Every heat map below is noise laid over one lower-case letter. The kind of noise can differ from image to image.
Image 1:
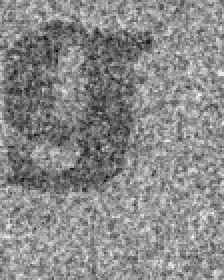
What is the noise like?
blotchy
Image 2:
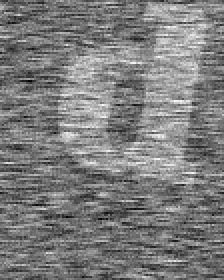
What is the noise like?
streaked along the rows
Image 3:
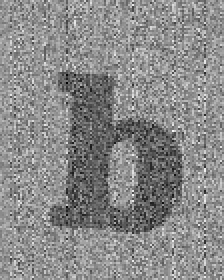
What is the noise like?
columns of uneven size
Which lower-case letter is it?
b
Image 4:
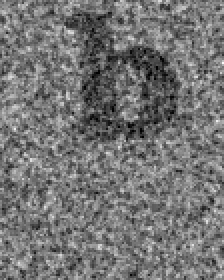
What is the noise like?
blotchy
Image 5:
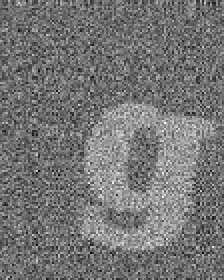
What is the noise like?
low rank plus noise
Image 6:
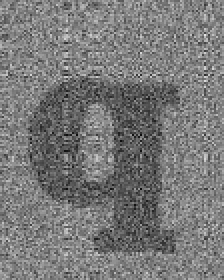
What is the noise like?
low rank plus noise
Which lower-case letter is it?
q
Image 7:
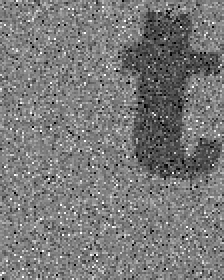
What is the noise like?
heavy tails
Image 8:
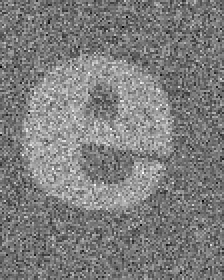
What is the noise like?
independent entries
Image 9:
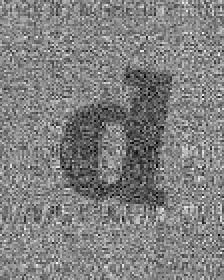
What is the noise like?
low rank plus noise
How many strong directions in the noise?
three or four
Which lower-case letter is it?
d
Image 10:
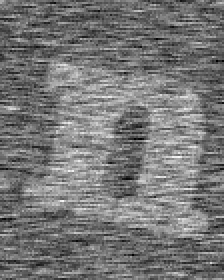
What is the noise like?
streaked along the rows
